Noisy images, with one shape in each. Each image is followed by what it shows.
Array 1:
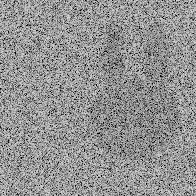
rabbit's head
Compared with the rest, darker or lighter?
darker
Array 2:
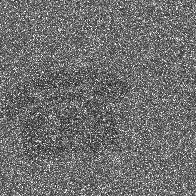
telephone
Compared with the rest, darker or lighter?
darker
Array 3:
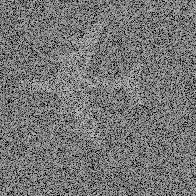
airplane
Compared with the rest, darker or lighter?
lighter
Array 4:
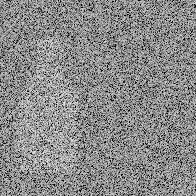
bottle
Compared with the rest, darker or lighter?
lighter
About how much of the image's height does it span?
two thirds
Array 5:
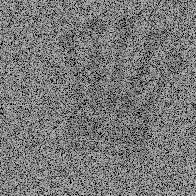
chess queen
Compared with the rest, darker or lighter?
darker
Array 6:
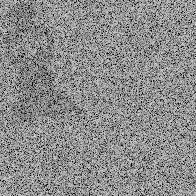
chess bishop
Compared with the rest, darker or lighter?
darker
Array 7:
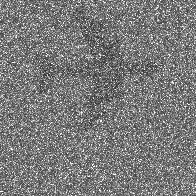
airplane
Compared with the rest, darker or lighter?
darker
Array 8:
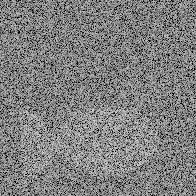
fish
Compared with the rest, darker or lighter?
lighter
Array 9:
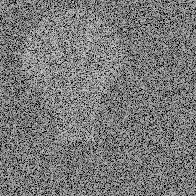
light bulb
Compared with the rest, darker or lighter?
lighter
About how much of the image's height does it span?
two thirds
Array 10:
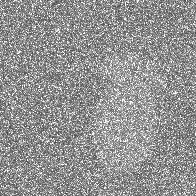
footprint
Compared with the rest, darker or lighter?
lighter
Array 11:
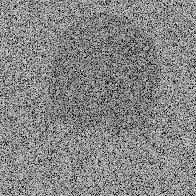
ghost
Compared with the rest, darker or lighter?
darker
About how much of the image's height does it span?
two thirds
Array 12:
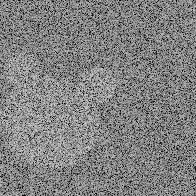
bear's head
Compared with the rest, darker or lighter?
lighter
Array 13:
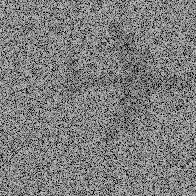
airplane
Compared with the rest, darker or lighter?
darker
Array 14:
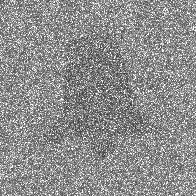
bell
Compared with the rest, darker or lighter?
darker
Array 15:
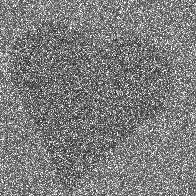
heart
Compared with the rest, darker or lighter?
darker
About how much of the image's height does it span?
nearly all
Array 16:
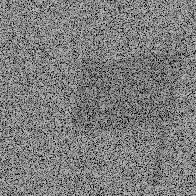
flag
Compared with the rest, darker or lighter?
darker
